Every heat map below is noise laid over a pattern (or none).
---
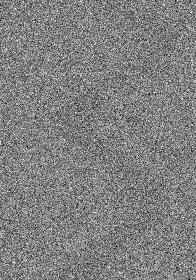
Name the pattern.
a wavy band
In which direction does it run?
top to bottom
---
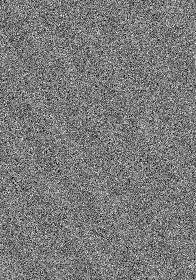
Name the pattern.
diagonal stripes
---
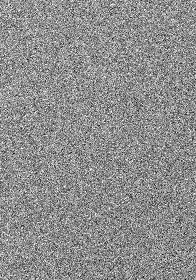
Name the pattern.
a smooth slope
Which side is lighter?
top left
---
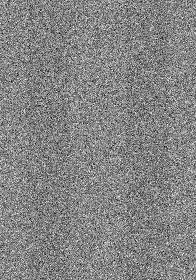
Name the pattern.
vertical stripes
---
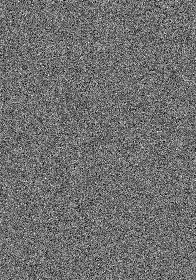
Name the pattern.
only noise
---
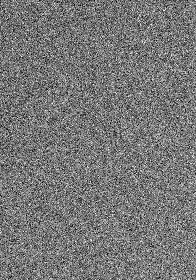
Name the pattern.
a smooth slope
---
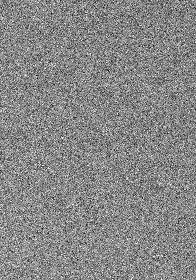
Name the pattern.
a smooth slope
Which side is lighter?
bottom left
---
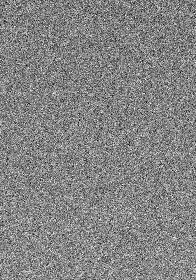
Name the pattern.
a smooth slope
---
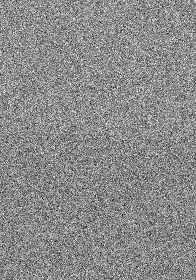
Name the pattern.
a sharp edge
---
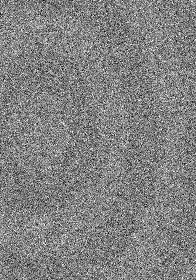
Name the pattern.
rings round one point
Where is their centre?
middle left
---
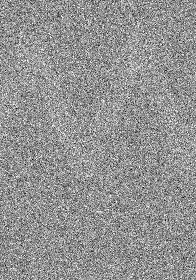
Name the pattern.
a wavy band
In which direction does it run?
left to right
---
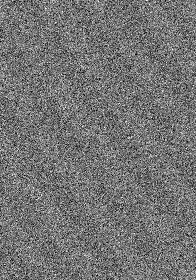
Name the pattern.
diagonal stripes
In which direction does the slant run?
top left to bottom right
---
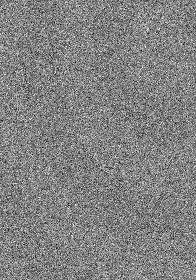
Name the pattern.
rings round one point
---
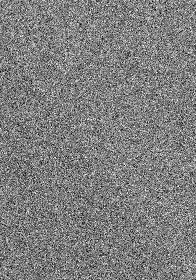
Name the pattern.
a sharp edge
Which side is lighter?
top right
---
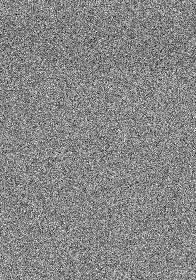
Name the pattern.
one horizontal stripe
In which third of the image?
top
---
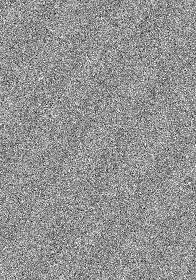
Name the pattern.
diagonal stripes
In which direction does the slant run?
bottom left to top right
